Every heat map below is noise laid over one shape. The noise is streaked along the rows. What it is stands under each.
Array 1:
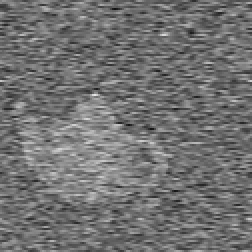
teapot
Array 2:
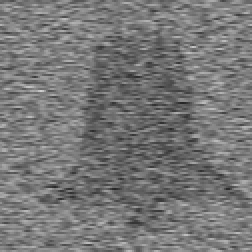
bell
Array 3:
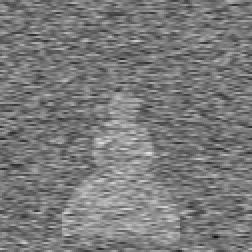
chess pawn
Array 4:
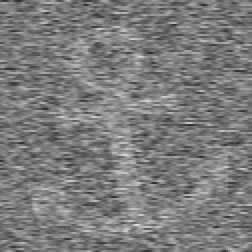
anchor
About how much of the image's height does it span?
nearly all
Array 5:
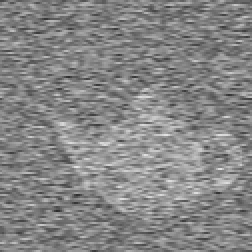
teapot
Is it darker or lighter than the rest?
lighter
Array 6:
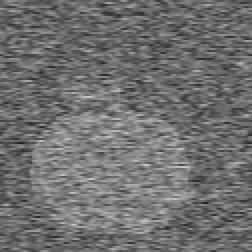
apple
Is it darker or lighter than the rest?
lighter
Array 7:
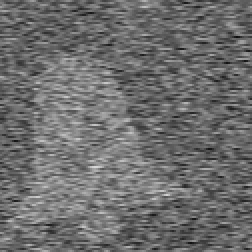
bell
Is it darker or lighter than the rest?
lighter
